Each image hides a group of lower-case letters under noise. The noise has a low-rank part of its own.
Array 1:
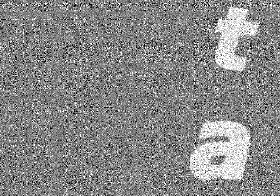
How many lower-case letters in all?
2
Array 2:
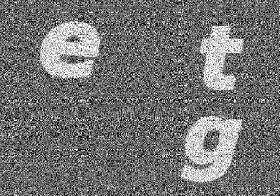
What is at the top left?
e
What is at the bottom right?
g
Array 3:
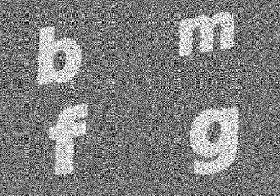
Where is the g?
bottom right
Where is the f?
bottom left
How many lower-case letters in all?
4
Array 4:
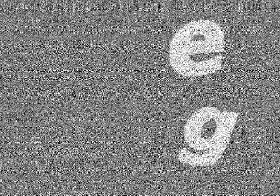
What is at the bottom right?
g
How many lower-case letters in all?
2
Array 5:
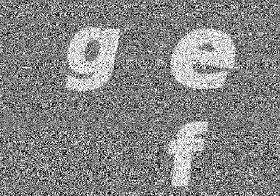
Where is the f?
bottom right
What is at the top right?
e
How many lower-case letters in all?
3
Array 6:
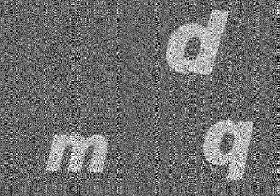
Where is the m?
bottom left
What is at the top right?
d
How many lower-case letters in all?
3
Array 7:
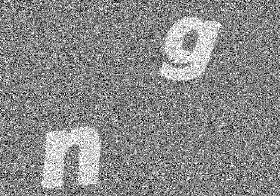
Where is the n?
bottom left
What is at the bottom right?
nothing
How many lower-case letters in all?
2
